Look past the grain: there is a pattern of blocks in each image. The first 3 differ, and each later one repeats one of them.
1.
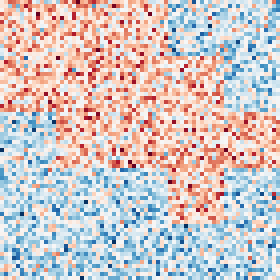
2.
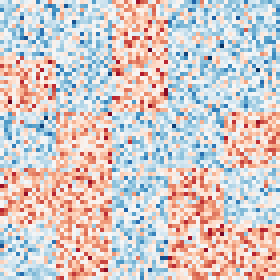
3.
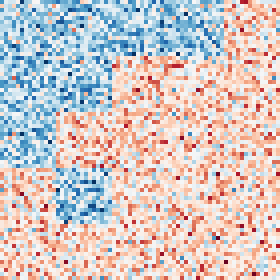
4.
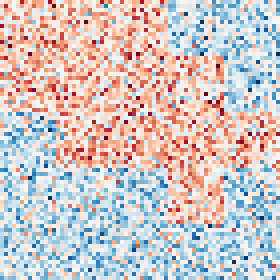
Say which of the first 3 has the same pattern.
1
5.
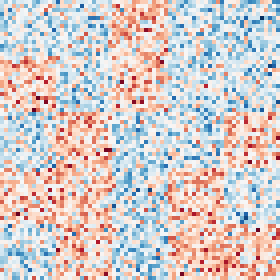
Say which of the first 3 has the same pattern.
2
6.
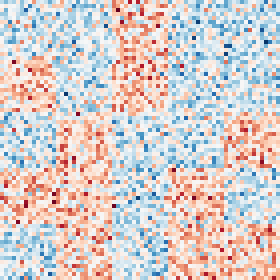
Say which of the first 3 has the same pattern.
2
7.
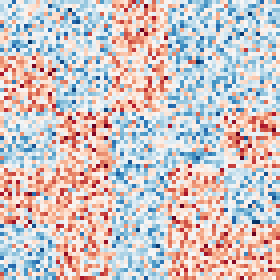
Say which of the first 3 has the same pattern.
2
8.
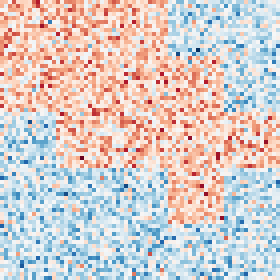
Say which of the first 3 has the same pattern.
1
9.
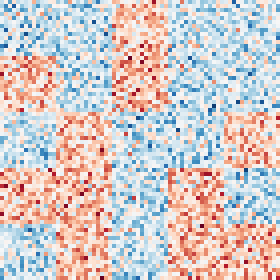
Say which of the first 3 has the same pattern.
2
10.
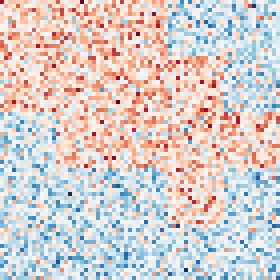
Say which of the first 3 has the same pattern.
1
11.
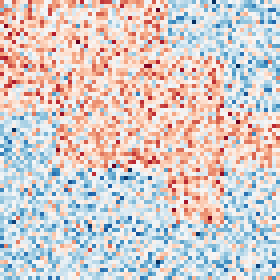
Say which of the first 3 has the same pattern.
1
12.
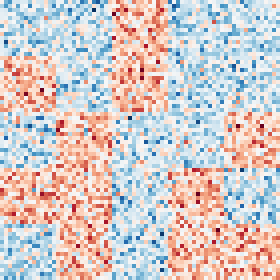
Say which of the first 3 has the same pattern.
2
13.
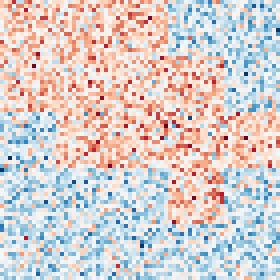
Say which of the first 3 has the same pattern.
1
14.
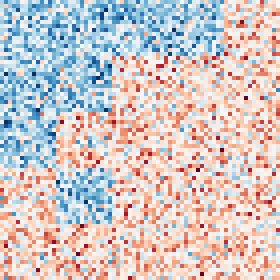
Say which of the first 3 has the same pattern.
3
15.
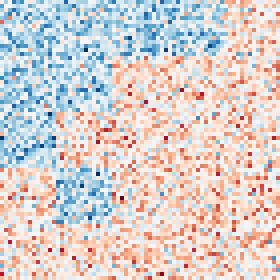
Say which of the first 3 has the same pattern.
3
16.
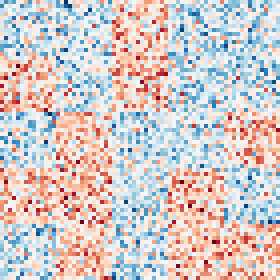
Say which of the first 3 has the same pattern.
2
